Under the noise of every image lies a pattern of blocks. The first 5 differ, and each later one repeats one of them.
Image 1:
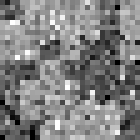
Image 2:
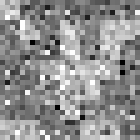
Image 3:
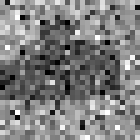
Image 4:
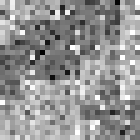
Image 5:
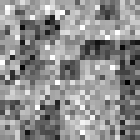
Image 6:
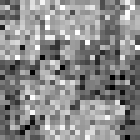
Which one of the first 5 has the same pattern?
1
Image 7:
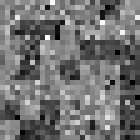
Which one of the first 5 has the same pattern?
5
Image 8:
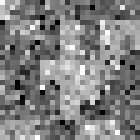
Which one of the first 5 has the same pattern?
2
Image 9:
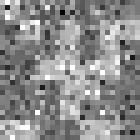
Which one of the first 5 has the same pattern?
2
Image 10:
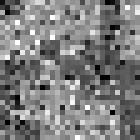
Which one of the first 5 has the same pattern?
1
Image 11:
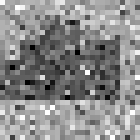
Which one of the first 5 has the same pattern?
3
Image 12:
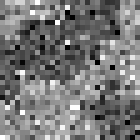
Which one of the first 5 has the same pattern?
4
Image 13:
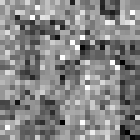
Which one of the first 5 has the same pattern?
5
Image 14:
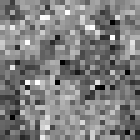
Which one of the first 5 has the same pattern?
1
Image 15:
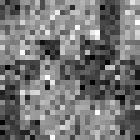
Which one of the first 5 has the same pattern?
1
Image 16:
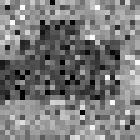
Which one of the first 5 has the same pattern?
3
